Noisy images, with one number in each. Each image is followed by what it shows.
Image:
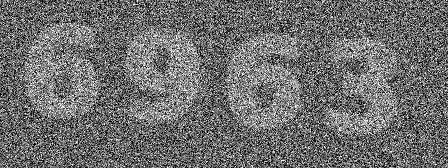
6963
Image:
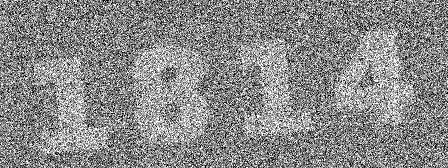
1814
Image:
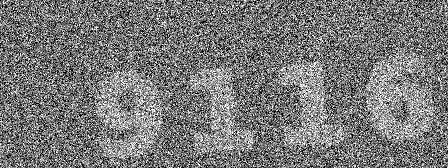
9116
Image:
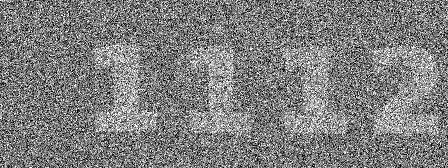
1112
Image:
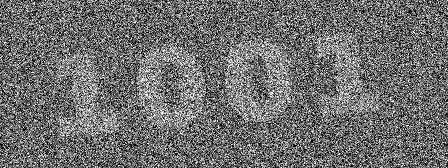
1001
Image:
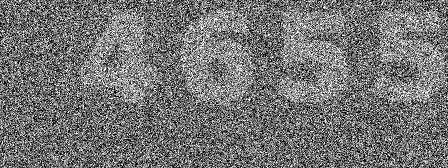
4655
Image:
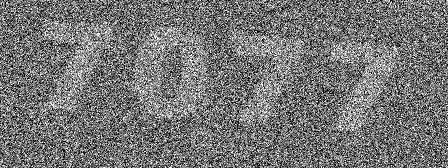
7077
